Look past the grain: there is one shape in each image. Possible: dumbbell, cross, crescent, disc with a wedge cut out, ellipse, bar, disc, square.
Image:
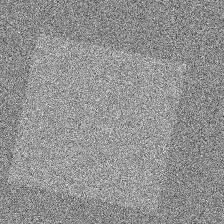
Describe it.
light square
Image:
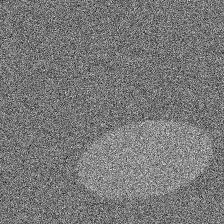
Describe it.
light ellipse
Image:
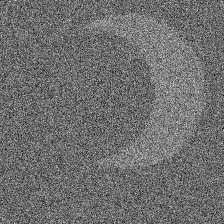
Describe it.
light crescent
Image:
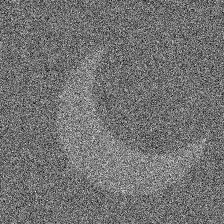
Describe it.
light crescent
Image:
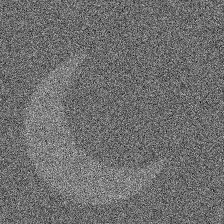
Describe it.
light crescent
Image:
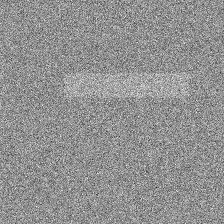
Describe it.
light bar
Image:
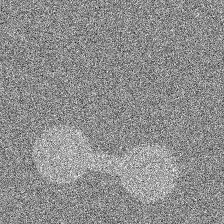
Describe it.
light dumbbell
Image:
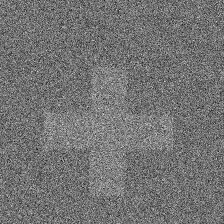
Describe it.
light cross
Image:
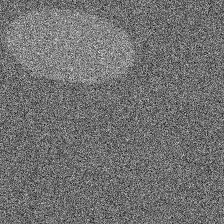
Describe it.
light ellipse
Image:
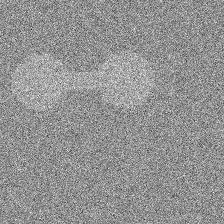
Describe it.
light dumbbell
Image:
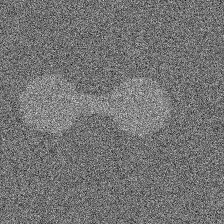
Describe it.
light dumbbell
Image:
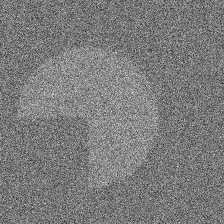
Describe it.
light disc with a wedge cut out
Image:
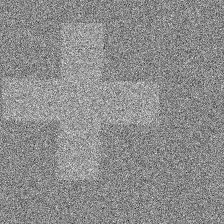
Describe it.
light cross
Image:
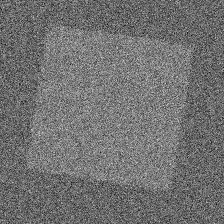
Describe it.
light square
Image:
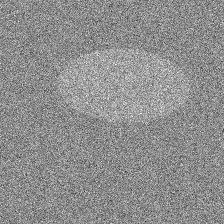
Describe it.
light ellipse
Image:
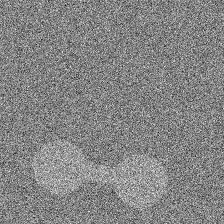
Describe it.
light dumbbell
